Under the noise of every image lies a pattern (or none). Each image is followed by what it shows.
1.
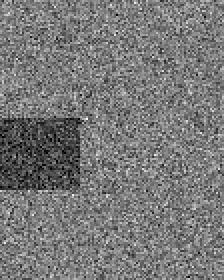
one block
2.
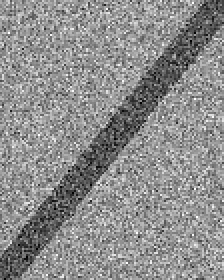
a diagonal band
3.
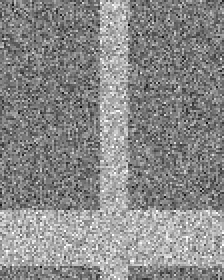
bands of rows crossing bands of columns
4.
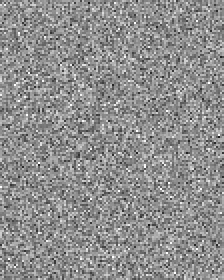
only noise
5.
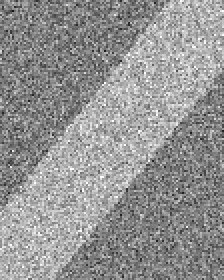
a diagonal band
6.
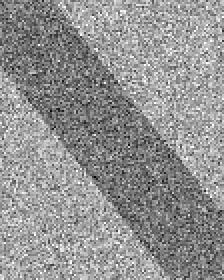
a diagonal band
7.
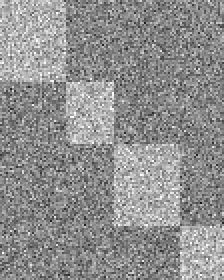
blocks along the diagonal
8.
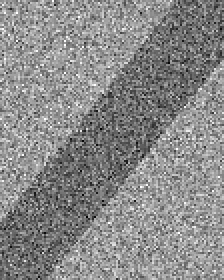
a diagonal band
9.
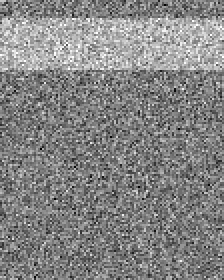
one band of rows
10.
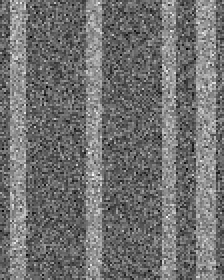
bands of columns
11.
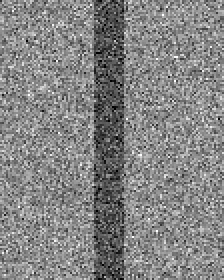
one band of columns
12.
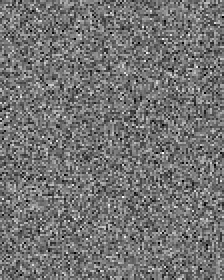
only noise
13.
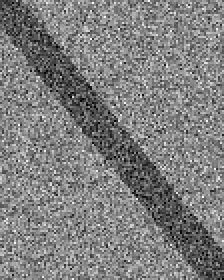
a diagonal band
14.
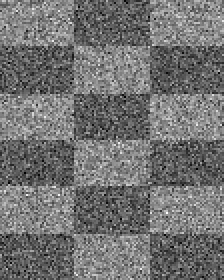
a checkerboard
